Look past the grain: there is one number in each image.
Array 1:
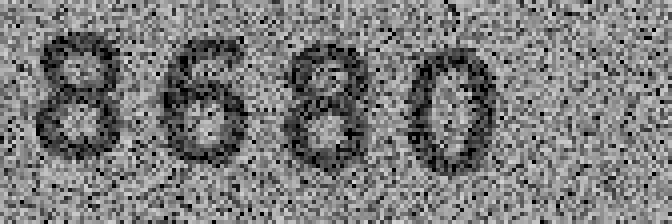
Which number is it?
8680
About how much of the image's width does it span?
two thirds
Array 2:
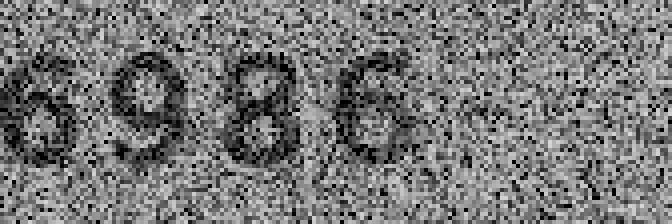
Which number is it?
6986
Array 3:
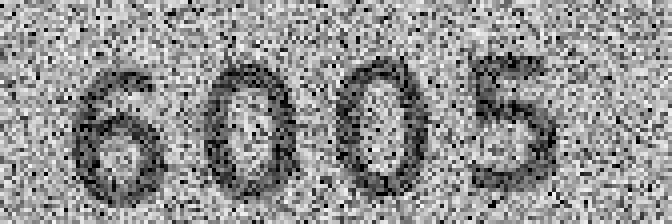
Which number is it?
6005
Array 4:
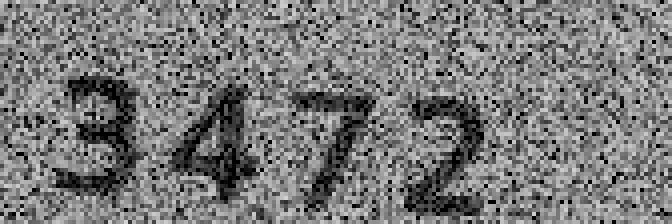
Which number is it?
3472
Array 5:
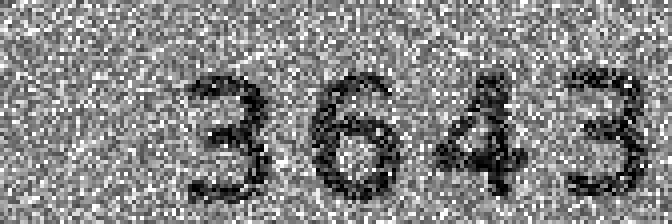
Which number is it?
3643
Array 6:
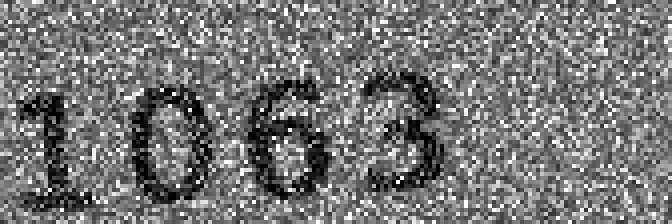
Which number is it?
1063
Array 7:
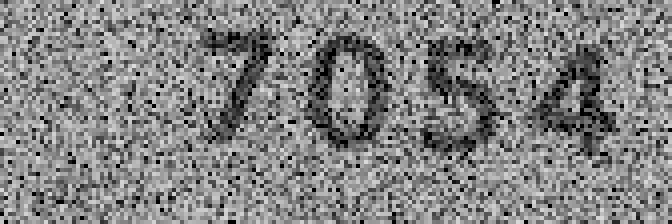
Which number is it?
7054
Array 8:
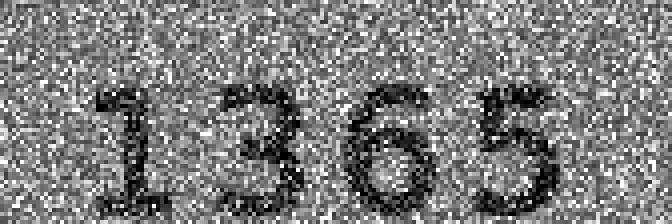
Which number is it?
1365
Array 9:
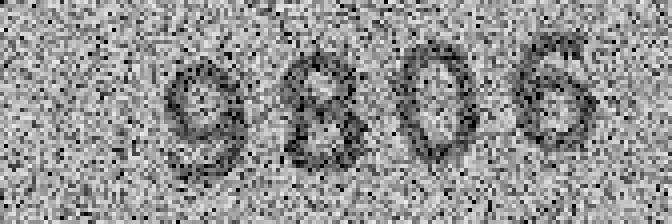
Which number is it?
9806
